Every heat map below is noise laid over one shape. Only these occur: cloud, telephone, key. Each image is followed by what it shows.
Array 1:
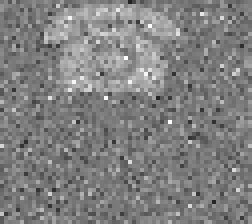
telephone
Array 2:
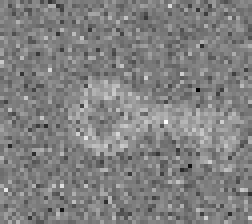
key
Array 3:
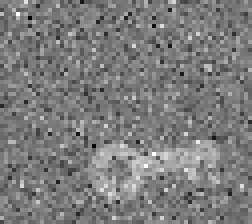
key
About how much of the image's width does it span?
half
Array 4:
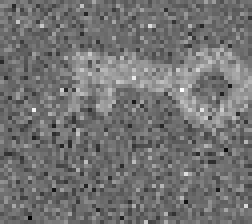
key
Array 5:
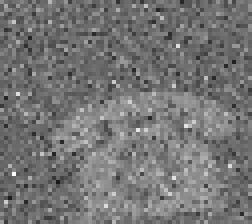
telephone
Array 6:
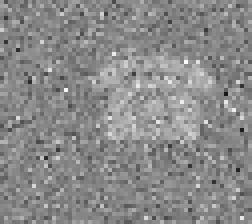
telephone
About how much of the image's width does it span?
half
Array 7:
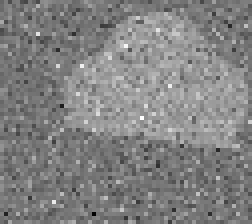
cloud
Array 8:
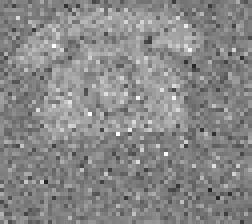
telephone
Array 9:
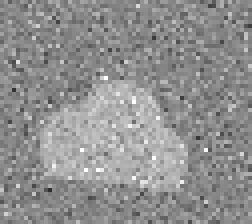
cloud
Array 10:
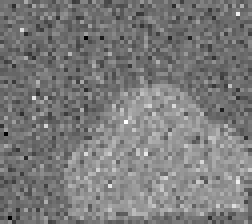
cloud
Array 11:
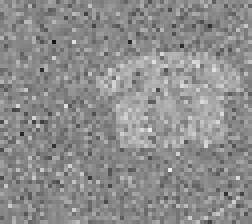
telephone
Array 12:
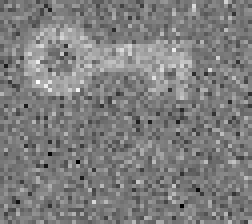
key
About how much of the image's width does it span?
two thirds
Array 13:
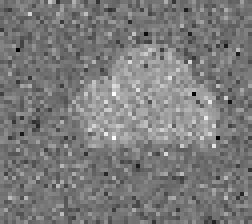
cloud
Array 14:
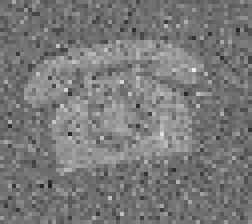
telephone
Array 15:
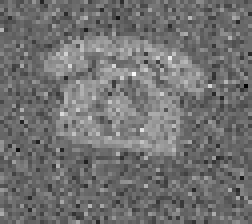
telephone
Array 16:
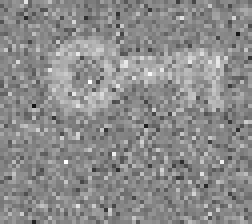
key
